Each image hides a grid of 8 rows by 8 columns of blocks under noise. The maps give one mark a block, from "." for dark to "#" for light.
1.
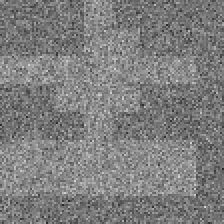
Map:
...#....
...##...
#######.
..###...
...#....
#######.
#######.
........
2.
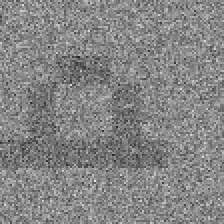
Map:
########
########
##..####
#.##.###
#.##.###
......##
########
########
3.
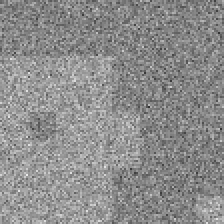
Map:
........
........
####....
####....
#.###...
#####...
####....
####...#
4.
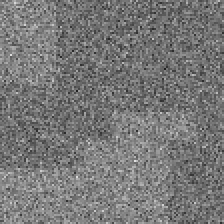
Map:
##......
##......
##......
........
....###.
...###..
######..
######..
